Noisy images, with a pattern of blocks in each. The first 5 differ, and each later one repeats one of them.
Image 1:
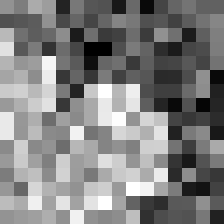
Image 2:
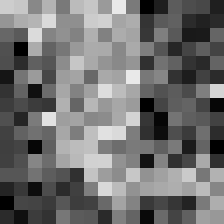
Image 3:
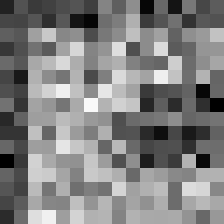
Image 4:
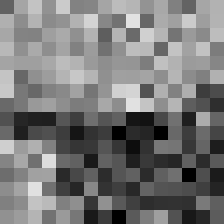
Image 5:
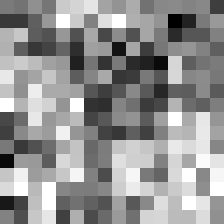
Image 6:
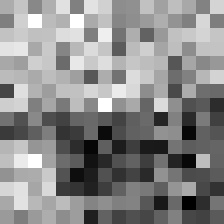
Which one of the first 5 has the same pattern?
4
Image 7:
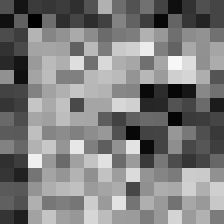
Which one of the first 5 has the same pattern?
3
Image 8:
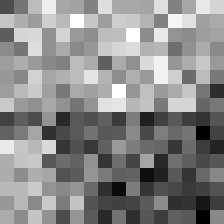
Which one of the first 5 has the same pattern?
4
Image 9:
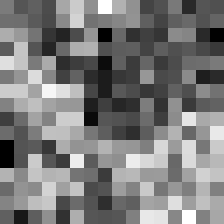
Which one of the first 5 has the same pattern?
5
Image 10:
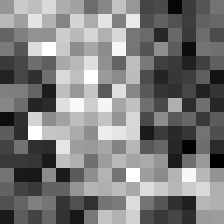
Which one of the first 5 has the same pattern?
2
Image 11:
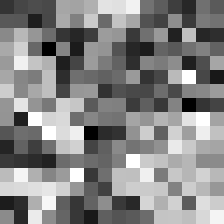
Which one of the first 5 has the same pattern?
5
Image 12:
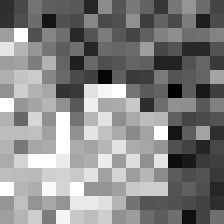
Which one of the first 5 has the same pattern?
1
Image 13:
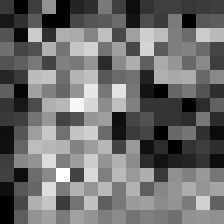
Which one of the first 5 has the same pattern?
3
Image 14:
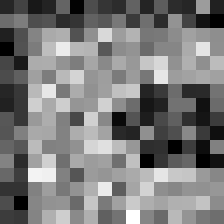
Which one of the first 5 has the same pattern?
3
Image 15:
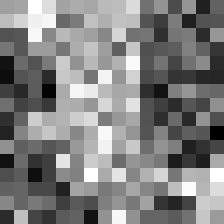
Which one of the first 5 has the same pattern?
2
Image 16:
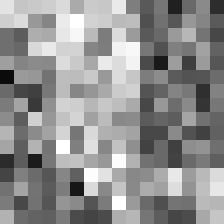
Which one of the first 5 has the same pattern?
2
